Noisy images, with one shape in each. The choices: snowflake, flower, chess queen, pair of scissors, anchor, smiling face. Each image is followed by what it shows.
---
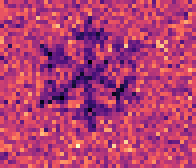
snowflake
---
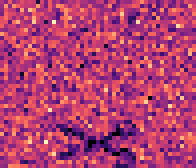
pair of scissors
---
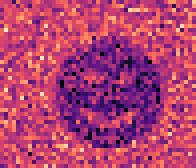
smiling face
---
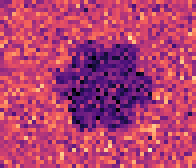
flower
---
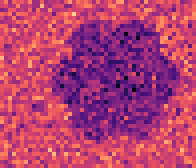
flower
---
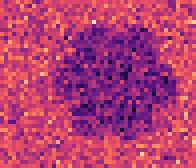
flower
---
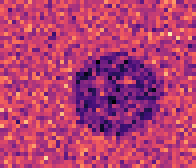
smiling face
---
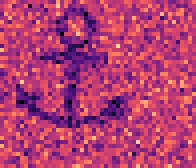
anchor
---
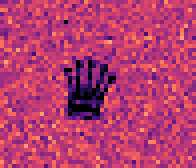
chess queen
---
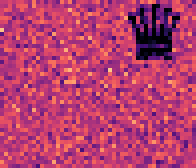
chess queen
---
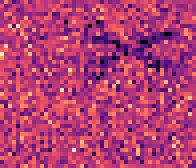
pair of scissors
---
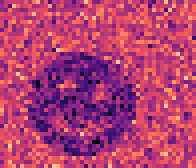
smiling face
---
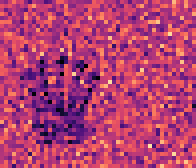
chess queen
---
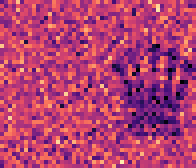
chess queen
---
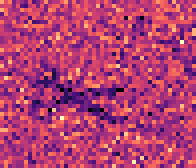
pair of scissors
